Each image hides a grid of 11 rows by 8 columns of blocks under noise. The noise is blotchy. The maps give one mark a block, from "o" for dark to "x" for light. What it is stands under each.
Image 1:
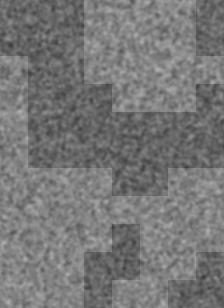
oooxxxxo
oooxxxxo
xooxxxxx
xoooxxxo
xooooooo
xooooooo
xxxxooxx
xxxxxxxx
xxxxoxxx
xxxooxxo
xxxoxxoo
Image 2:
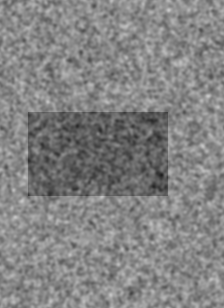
xxxxxxxx
xxxxxxxx
xxxxxxxx
xxxxxxxx
xoooooxx
xoooooxx
xoooooxx
xxxxxxxx
xxxxxxxx
xxxxxxxx
xxxxxxxx
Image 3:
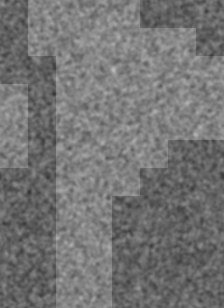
oxxxxooo
oxxxxxxo
ooxxxxxx
xoxxxxxx
xoxxxxxx
xoxxxxoo
ooxxxooo
ooxxoooo
ooxxoooo
ooxxoooo
ooxxoooo
